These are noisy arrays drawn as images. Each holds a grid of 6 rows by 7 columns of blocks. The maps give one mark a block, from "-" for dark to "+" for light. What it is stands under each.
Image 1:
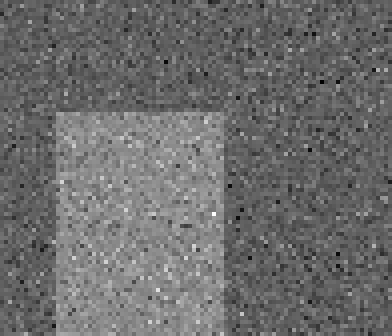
- - - - - - -
- - - - - - -
- + + + - - -
- + + + - - -
- + + + - - -
- + + + - - -
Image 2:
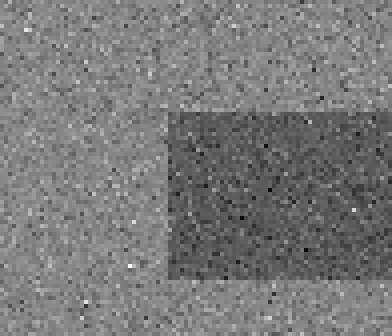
+ + + + + + +
+ + + + + + +
+ + + - - - -
+ + + - - - -
+ + + - - - -
+ + + + + + +
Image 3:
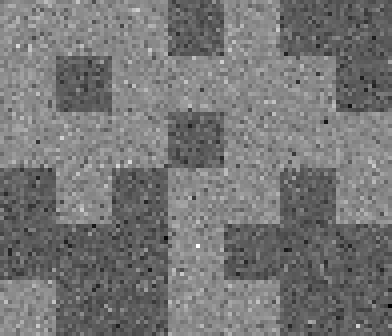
+ + + - + - -
+ - + + + + -
+ + + - + + +
- + - + + - +
- - - + - - -
+ - - + + - -
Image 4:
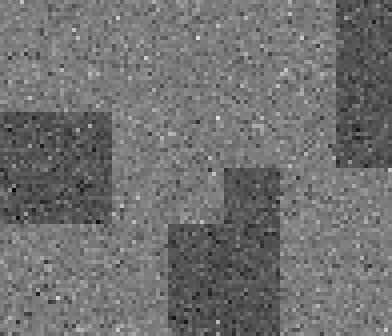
+ + + + + + -
+ + + + + + -
- - + + + + -
- - + + - + +
+ + + - - + +
+ + + - - + +
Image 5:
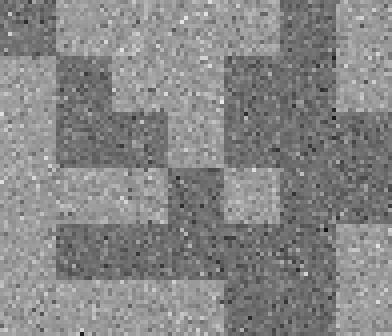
- + + + + - +
+ - + + - - +
+ - - + - - -
+ + + - + - -
+ - - - - - +
+ + + + - - +
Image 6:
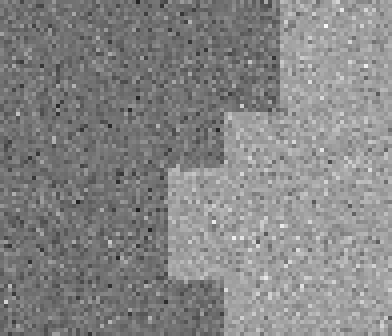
- - - - - + +
- - - - - + +
- - - - + + +
- - - + + + +
- - - + + + +
- - - - + + +
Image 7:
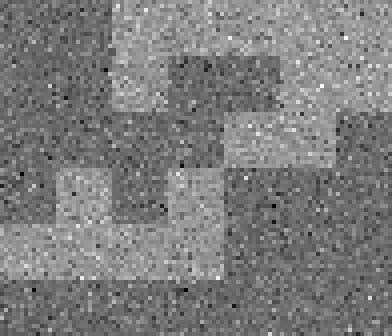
- - + + + + +
- - + - - + +
- - - - + + -
- + - + - - -
+ + + + - - -
- - - - - - -
